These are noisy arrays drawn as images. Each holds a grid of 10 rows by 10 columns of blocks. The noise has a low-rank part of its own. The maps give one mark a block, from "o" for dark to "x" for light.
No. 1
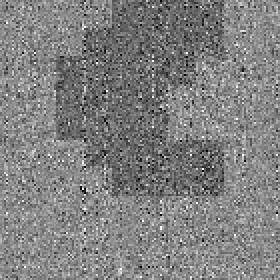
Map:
x x x x o o o o x x
x x x o o o o o x x
x x o o o o o x x x
x x o o o o x x x x
x x o o o o x x x x
x x x o o o o o x x
x x x x o o o o x x
x x x x x x x x x x
x x x x x x x x x x
x x x x x x x x x x
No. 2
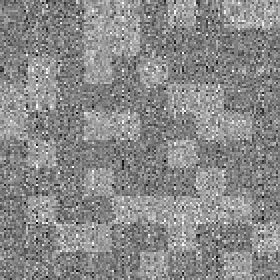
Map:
o o o x x o x o x x
o o o x x o o o o o
o x o x o x o o o o
x x o o o o x x o o
x o o x x o o x x o
o x o o o o x o o o
o o o x o o o x o o
o x o o x x x x x o
o o x x o o x o o x
o o o o o x o o x o
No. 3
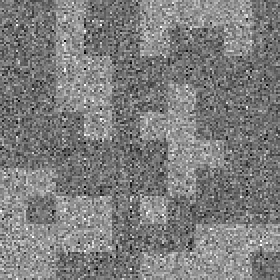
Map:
o o x o o x x x x o
o o x o o x o o x o
o o x x o o o o o o
o o x x o o x o o o
o o o x o x x o o o
o o o o o o x x o o
x x o o o o x o o o
x o x x o x o o o o
x x x x o o o x x x
x x o o o x x x x o
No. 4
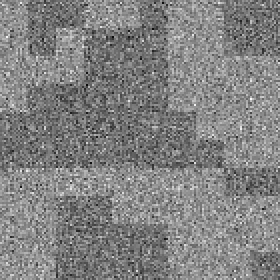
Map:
x o o x x o x x o o
x o x o o o x x o o
x x x o o o x x x x
x o o o o o x x x x
o o o o o o o x x x
o o o o o o o o x x
x x x x x x x x o o
x x o o x x x x x x
x x o o o o x x x x
x x o o o o x x x o
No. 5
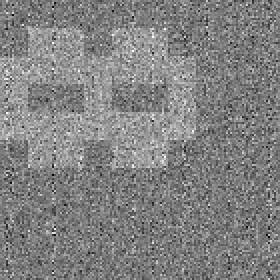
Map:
o o o o o o o o o o
o x x o x x o o o o
x x x x x x x o o o
x o o x o o x o o o
x x x x x x x o o o
o x x o x x o o o o
o o o o o o o o o o
o o o o o o o o o o
o o o o o o o o o o
o o o o o o o o o o
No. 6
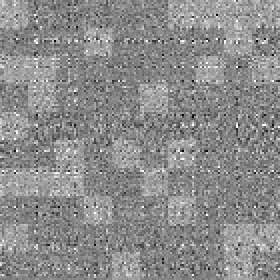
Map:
x o o o o o x x x x
o o o x o o o o x o
x x o o o o o x o x
o x o o o x o o o o
x o o o o o o o o o
o o x o x o x o o o
x x x o o x o o o o
o o o x o o x o o o
x o o o o o o o x x
o o o o x o o o x o
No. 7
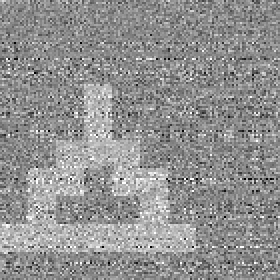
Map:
o o o o o o o o o o
o o o o o o o o o o
o o o o o o o o o o
o o o x o o o o o o
o o o x o o o o o o
o o x x x o o o o o
o x x o x x o o o o
o x o o o x o o o o
x x x x x x x o o o
o o o o o o o o o o
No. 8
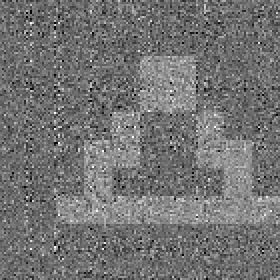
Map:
o o o o o o o o o o
o o o o o o o o o o
o o o o o x x o o o
o o o o o x x o o o
o o o o x o o x o o
o o o x x o o x x o
o o o x o o o o x o
o o x x x x x x x x
o o o o o o o o o o
o o o o o o o o o o
